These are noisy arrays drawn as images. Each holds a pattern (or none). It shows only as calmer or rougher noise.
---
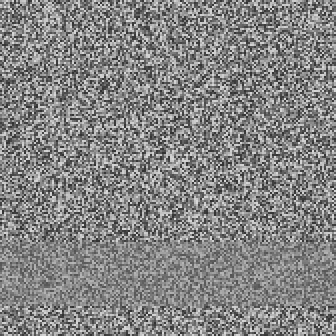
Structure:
one band of rows
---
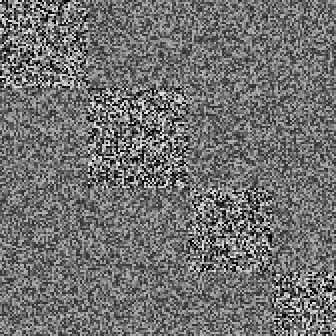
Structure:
blocks along the diagonal
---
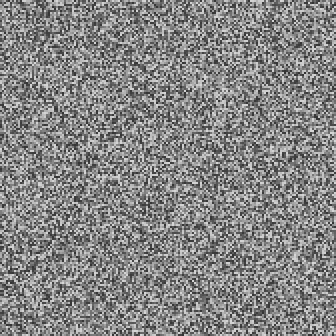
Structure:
only noise
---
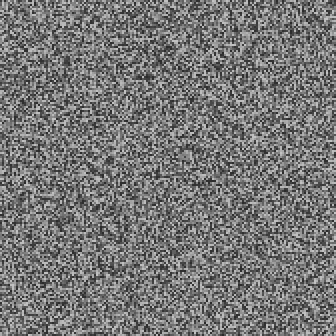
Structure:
only noise
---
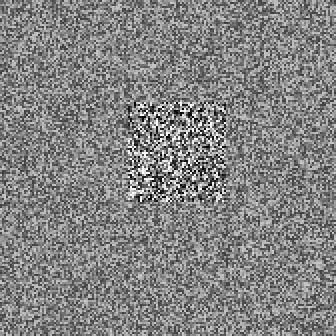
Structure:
one block
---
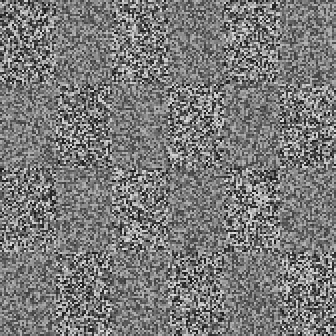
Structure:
a checkerboard
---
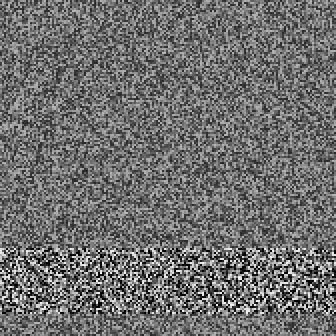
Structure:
one band of rows
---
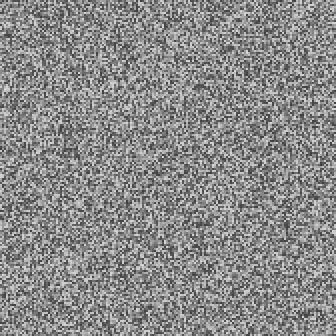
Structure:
only noise
